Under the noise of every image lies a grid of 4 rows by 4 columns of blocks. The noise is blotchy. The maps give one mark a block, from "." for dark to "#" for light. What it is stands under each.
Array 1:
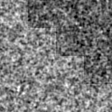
#...
##..
###.
####
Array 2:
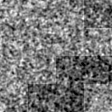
###.
####
##..
#..#
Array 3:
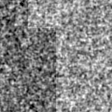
.###
..##
..##
..##
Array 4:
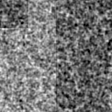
.#..
##..
##..
##..
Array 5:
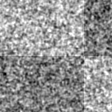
###.
###.
...#
...#
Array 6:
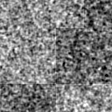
###.
##..
##..
..##
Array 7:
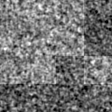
###.
###.
##.#
....
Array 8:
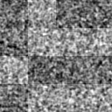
.#..
.###
#...
.###
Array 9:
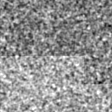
....
....
###.
####
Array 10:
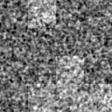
.#..
....
..#.
.###
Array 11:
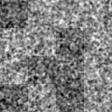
.###
##.#
#..#
.#.#
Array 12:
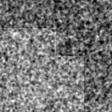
....
##..
###.
###.
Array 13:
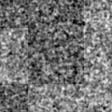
...#
#..#
#..#
.###
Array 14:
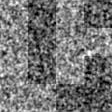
#.#.
#.##
#.#.
##..
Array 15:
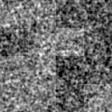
##..
.##.
##..
##.#
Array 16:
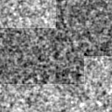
##..
....
...#
####
